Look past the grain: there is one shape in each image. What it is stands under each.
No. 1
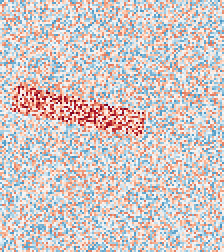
bar
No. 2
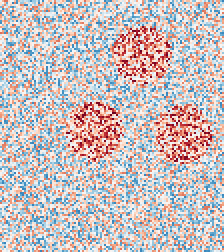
three dots
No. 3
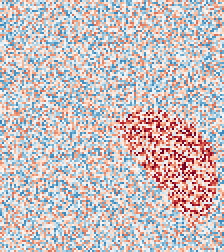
half disc
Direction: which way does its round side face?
up and right
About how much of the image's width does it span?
half
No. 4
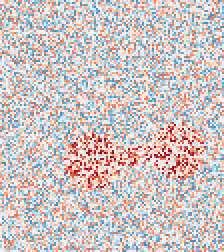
dumbbell
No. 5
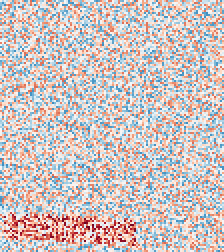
bar
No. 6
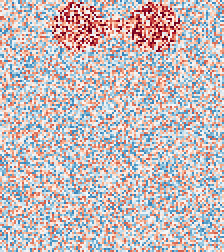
dumbbell
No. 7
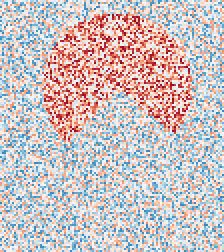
disc with a wedge cut out
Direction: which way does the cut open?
down
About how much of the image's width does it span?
two thirds
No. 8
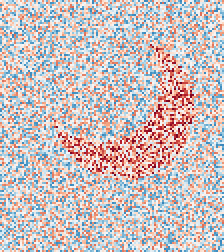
crescent
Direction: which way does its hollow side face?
up and left
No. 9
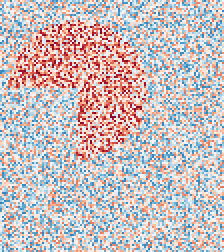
disc with a wedge cut out
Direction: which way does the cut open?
down and left
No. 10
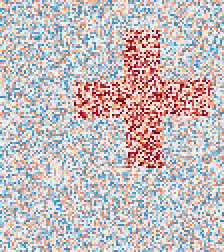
cross
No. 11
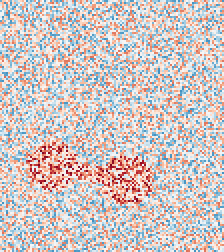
dumbbell
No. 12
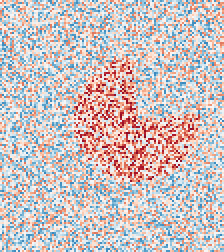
disc with a wedge cut out
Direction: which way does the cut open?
up and right
